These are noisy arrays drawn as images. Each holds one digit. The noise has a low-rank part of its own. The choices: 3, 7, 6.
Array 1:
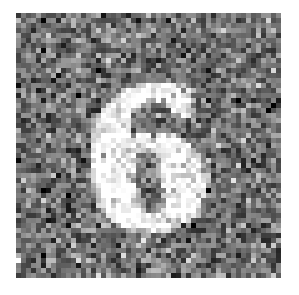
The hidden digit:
6
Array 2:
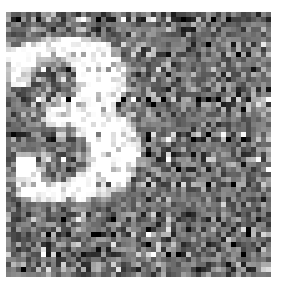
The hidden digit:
3
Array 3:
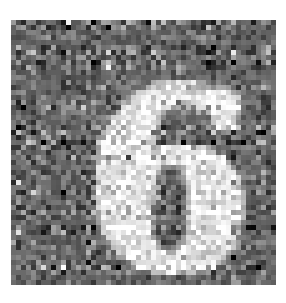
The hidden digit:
6
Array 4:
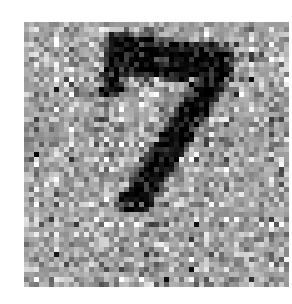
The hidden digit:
7
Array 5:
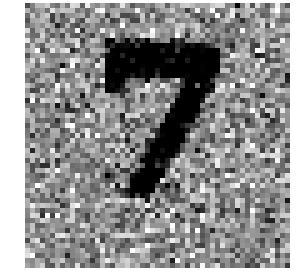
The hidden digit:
7
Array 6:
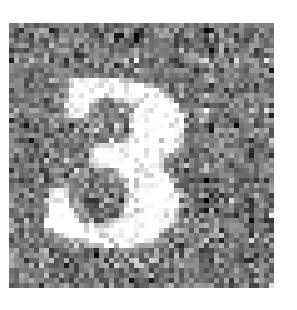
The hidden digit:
3
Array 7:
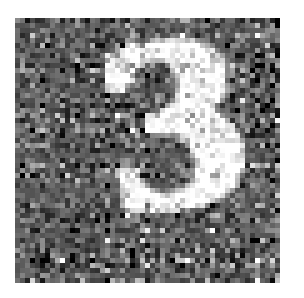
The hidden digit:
3
